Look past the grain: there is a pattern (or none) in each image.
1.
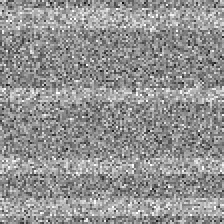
bands of rows
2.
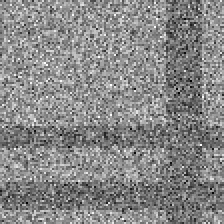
bands of rows crossing bands of columns
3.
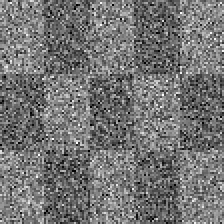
a checkerboard
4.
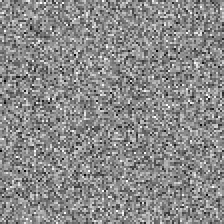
only noise
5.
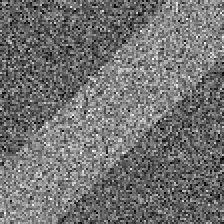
a diagonal band
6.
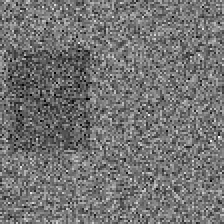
one block
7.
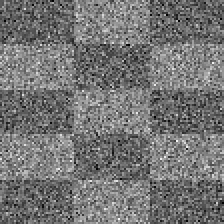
a checkerboard
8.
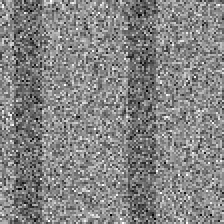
bands of columns
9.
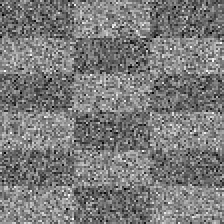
a checkerboard
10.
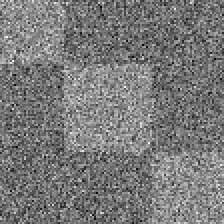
blocks along the diagonal
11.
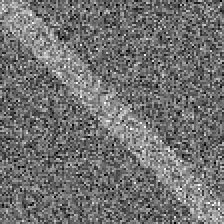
a diagonal band
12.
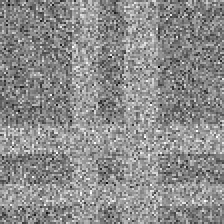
bands of rows crossing bands of columns
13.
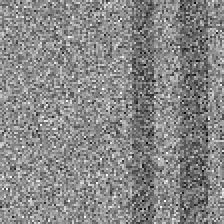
bands of columns
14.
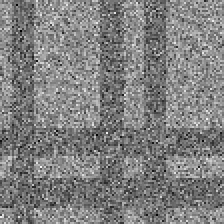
bands of rows crossing bands of columns
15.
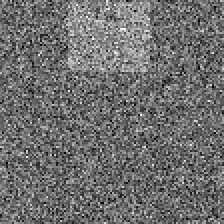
one block
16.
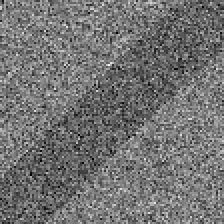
a diagonal band
